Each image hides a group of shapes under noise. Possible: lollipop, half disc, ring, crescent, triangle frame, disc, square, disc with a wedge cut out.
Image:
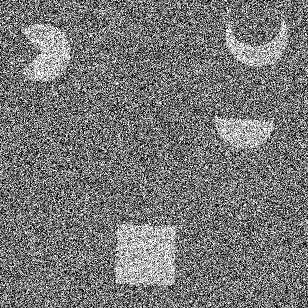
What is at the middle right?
half disc
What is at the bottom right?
nothing
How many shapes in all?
4
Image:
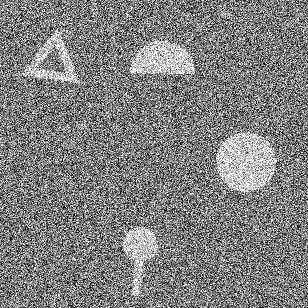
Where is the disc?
middle right
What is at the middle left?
nothing
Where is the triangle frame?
top left
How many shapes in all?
4
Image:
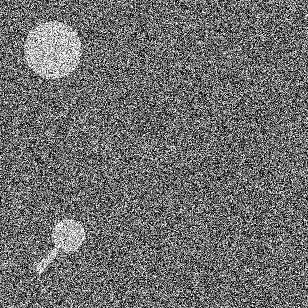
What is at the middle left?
nothing
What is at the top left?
disc
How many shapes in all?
2
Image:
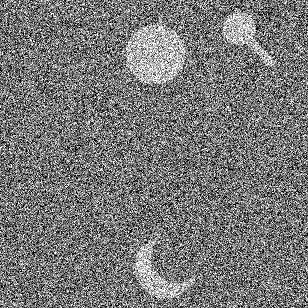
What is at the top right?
lollipop
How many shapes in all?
3
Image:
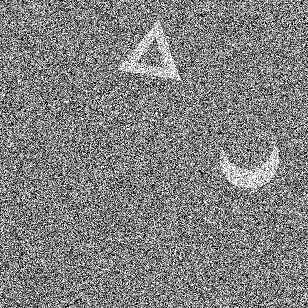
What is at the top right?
nothing
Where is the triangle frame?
top middle
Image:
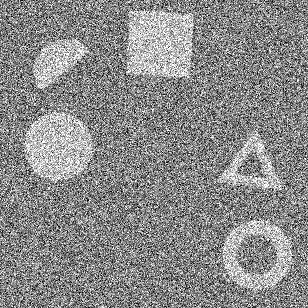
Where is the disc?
middle left
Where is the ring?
bottom right
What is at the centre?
nothing
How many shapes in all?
5
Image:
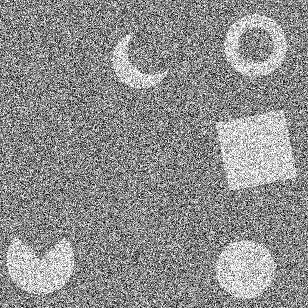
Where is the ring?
top right
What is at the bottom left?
disc with a wedge cut out
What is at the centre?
nothing
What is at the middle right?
square
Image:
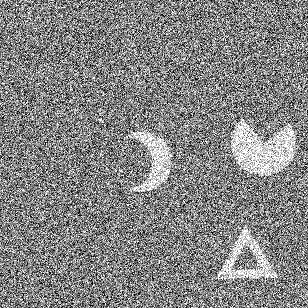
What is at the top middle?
nothing
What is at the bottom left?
nothing
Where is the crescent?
centre
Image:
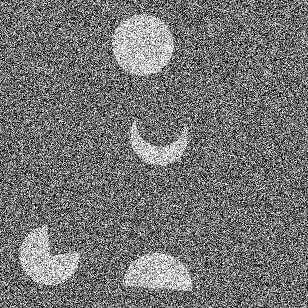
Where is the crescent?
centre
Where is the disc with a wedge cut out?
bottom left
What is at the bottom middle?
half disc
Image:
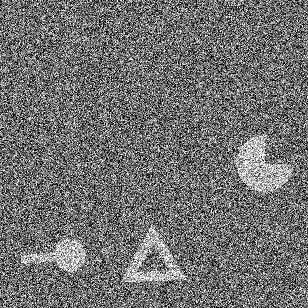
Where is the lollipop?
bottom left
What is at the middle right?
disc with a wedge cut out
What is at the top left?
nothing
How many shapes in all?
3
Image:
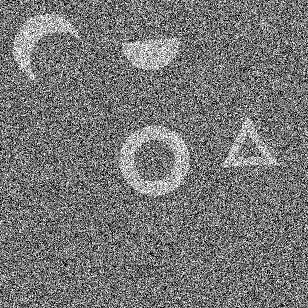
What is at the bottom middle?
nothing
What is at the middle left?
nothing
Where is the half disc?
top middle
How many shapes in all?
4
